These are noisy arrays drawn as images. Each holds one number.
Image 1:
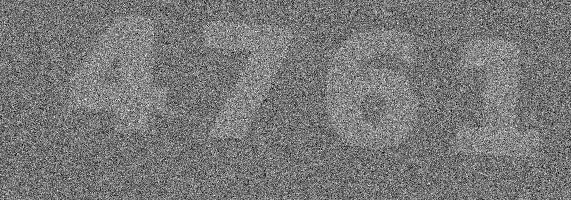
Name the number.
4761
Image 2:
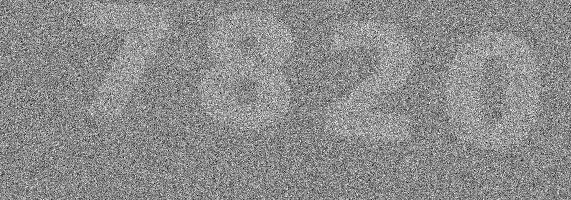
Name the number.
7820
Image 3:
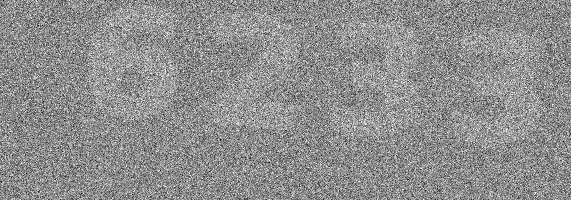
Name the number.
6233
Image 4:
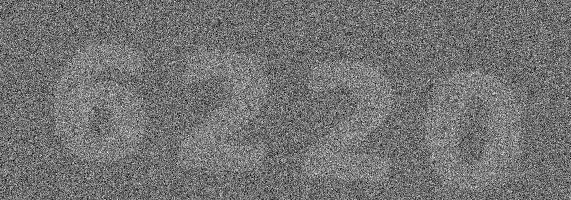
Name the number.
6220
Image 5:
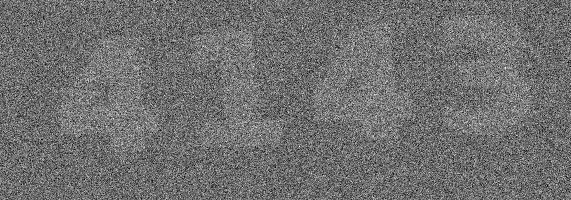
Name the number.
4143
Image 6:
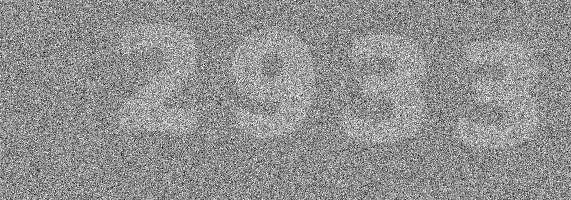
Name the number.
2933
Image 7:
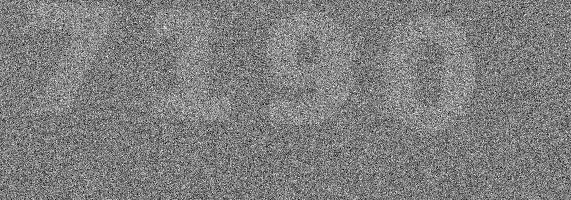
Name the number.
7190
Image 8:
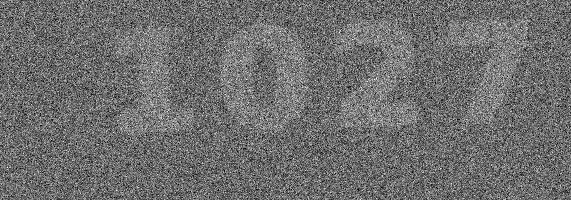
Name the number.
1027
